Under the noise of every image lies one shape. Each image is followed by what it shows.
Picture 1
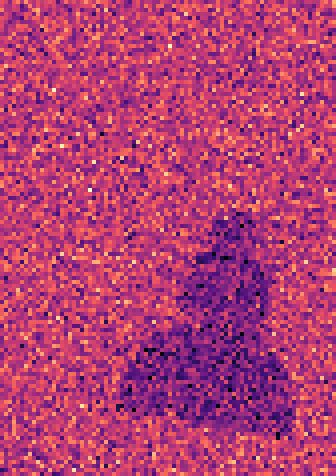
chess pawn
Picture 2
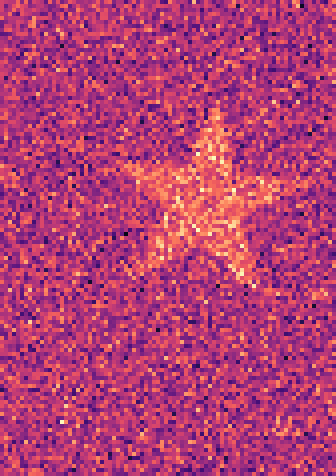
star
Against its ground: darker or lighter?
lighter
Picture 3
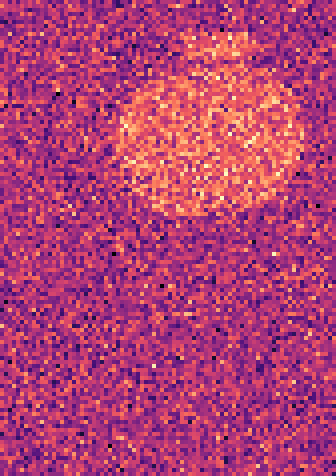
apple
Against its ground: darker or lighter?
lighter
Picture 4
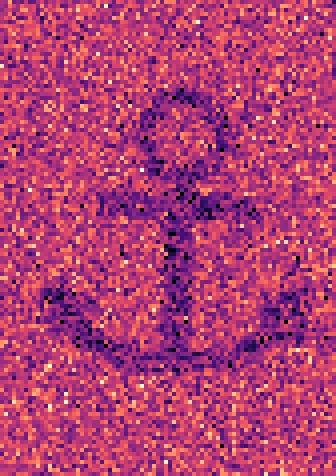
anchor
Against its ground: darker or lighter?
darker
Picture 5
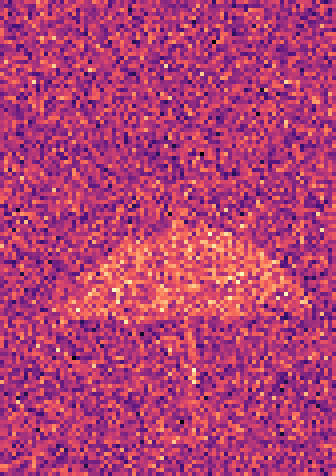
umbrella
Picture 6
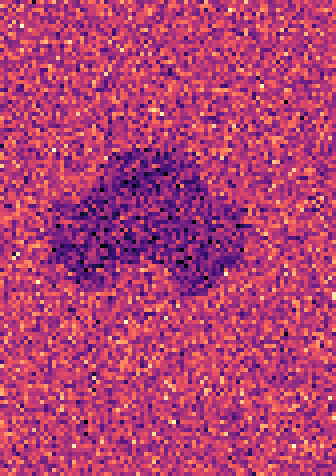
car
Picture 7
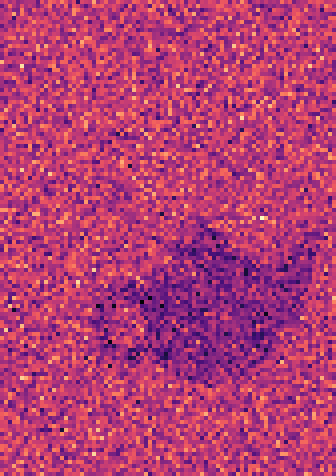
teapot
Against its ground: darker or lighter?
darker
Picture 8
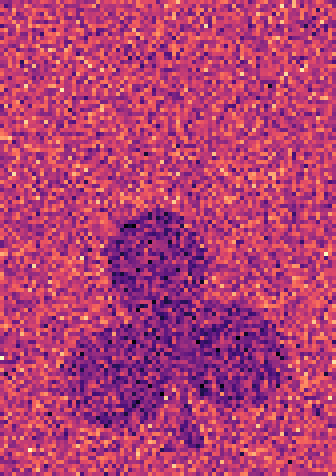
club
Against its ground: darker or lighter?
darker
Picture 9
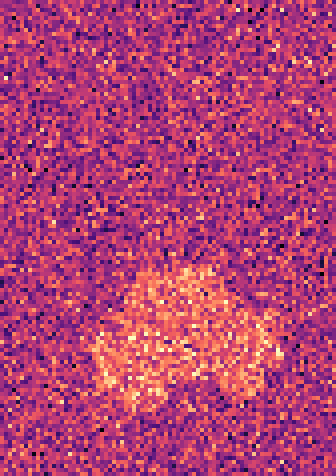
car
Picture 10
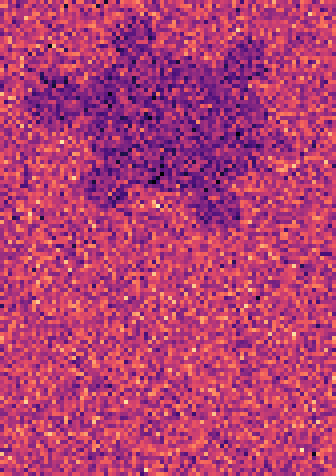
turtle
